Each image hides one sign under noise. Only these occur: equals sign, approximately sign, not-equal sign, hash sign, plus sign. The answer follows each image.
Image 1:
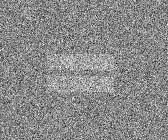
equals sign
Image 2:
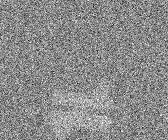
not-equal sign
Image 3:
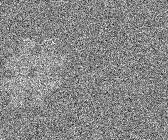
hash sign
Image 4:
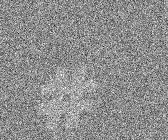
hash sign
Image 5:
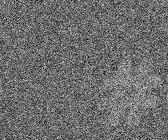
hash sign
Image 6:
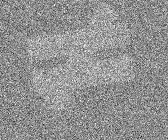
not-equal sign
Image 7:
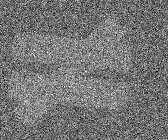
not-equal sign
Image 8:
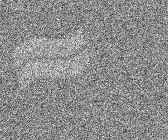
approximately sign
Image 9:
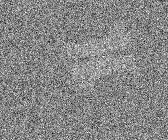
not-equal sign
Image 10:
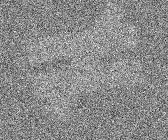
not-equal sign
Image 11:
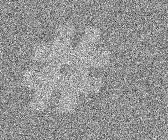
hash sign
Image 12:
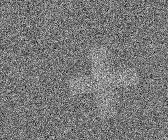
plus sign
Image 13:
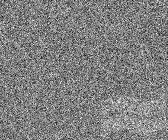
approximately sign
